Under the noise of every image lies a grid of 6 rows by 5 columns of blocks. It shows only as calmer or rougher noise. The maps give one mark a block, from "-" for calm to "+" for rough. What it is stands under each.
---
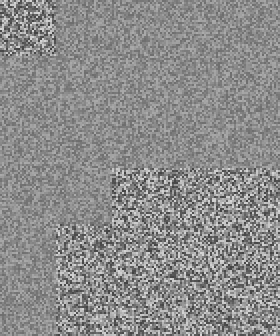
+----
-----
-----
--+++
-++++
-++++
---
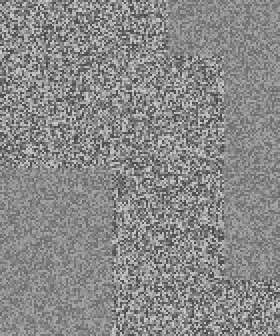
+++--
++++-
++++-
--++-
--++-
--+++
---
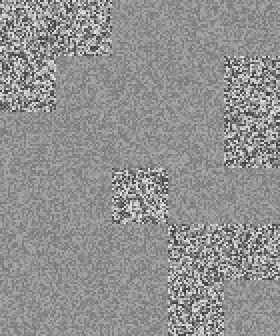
++---
+---+
----+
--+--
---++
---+-
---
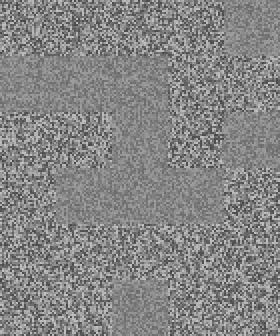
++++-
---++
++-+-
+---+
+++++
++-++
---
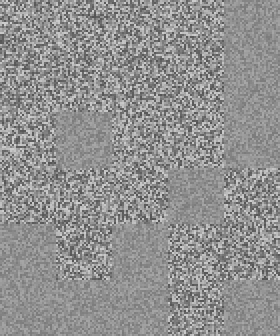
++++-
++++-
+-++-
+++-+
-+-++
---+-
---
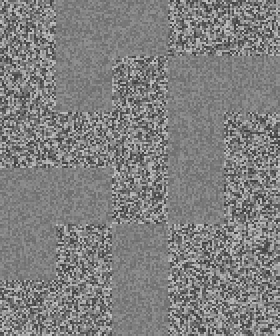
+--++
+-+--
+++-+
--+-+
-+-++
++-++
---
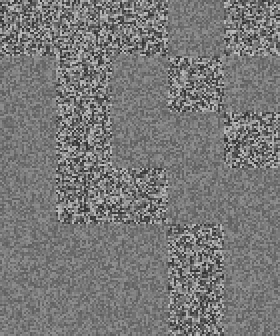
+++-+
-+-+-
-+--+
-++--
---+-
---+-
